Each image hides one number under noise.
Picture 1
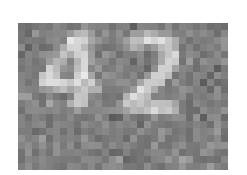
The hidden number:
42
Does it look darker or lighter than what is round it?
lighter
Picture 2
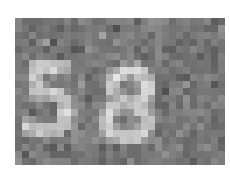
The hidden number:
58
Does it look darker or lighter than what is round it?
lighter
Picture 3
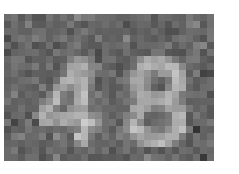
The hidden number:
48
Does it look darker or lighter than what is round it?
lighter
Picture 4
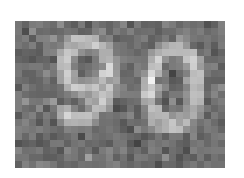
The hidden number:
90
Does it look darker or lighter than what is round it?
lighter
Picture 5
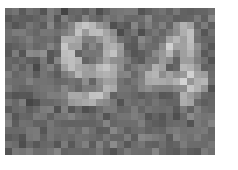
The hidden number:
94
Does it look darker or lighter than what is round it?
lighter
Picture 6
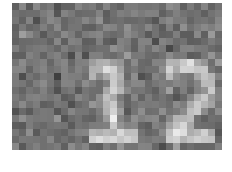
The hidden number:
12
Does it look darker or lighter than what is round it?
lighter
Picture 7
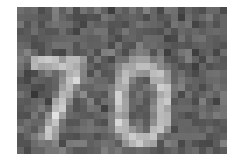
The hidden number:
70
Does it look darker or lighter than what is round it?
lighter
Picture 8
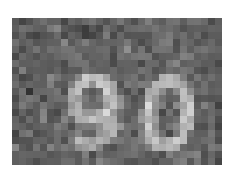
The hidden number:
90
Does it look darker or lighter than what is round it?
lighter
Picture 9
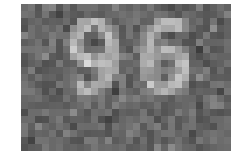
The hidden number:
96
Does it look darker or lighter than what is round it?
lighter
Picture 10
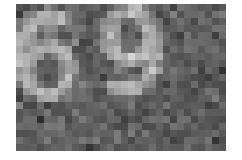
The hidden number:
69
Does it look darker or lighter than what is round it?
lighter
